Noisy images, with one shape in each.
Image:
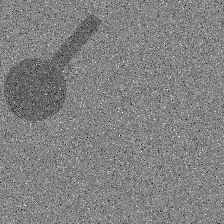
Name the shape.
lollipop
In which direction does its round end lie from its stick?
down and left
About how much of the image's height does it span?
half
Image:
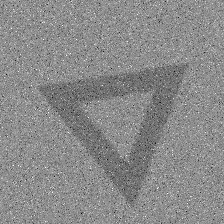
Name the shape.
triangle frame
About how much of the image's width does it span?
two thirds
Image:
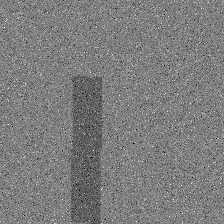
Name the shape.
bar
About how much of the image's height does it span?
two thirds
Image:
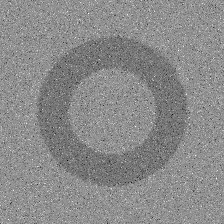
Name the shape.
ring
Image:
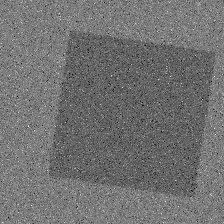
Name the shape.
square
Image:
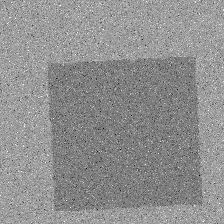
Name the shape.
square
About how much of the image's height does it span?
two thirds
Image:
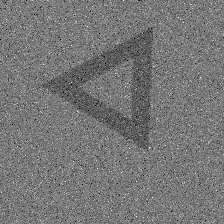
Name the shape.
triangle frame
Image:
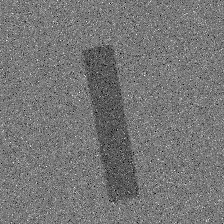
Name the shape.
bar
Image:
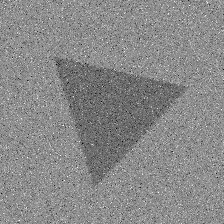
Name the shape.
triangle
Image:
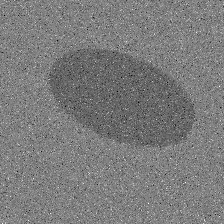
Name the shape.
ellipse
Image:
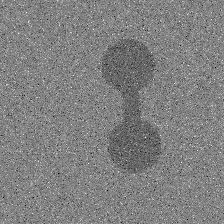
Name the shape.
dumbbell
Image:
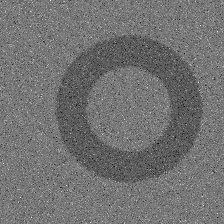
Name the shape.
ring
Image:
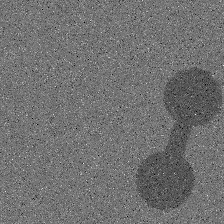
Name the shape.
dumbbell
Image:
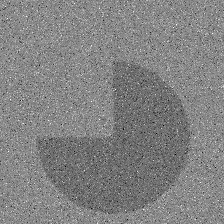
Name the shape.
disc with a wedge cut out
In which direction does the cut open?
up and left
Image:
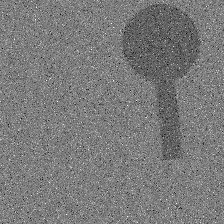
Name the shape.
lollipop
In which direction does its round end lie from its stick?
up
